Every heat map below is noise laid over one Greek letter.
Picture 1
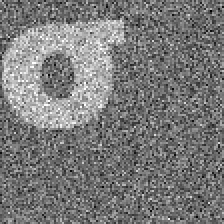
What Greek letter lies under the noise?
sigma
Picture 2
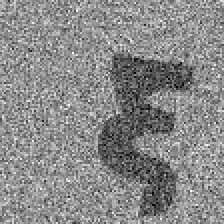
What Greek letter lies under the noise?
xi
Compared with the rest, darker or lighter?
darker
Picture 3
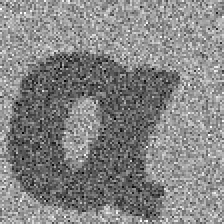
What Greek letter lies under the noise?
alpha
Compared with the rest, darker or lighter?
darker
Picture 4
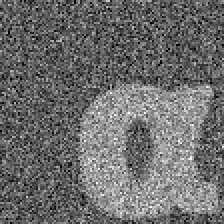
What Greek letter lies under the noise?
alpha
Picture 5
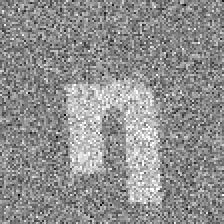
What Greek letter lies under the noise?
eta
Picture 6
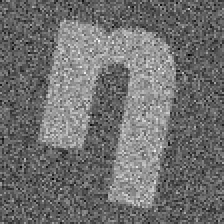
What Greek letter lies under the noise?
eta
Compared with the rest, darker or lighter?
lighter
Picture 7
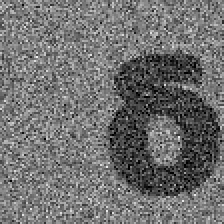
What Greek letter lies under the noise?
delta
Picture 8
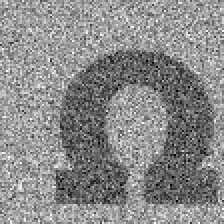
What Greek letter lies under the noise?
omega
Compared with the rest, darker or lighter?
darker
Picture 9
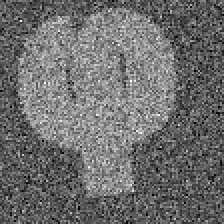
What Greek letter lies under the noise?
phi
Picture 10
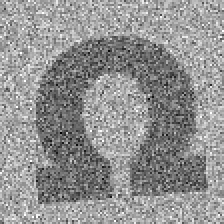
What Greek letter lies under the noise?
omega
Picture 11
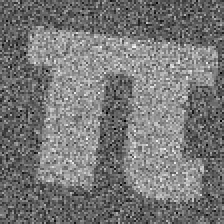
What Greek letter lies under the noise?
pi
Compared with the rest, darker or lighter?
lighter
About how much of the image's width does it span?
nearly all
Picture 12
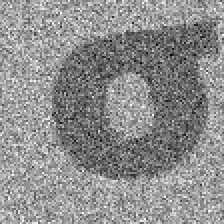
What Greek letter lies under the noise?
sigma
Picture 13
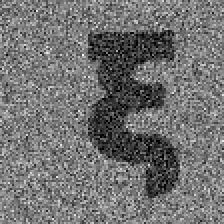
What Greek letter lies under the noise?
xi
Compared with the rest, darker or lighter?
darker
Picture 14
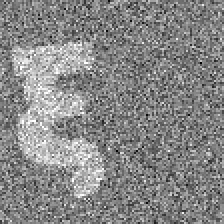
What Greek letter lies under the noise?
xi
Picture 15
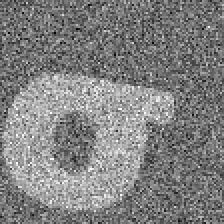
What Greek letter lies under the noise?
sigma
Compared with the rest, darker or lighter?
lighter
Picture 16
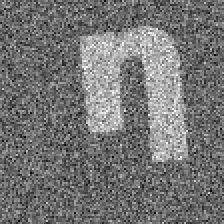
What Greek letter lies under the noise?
eta
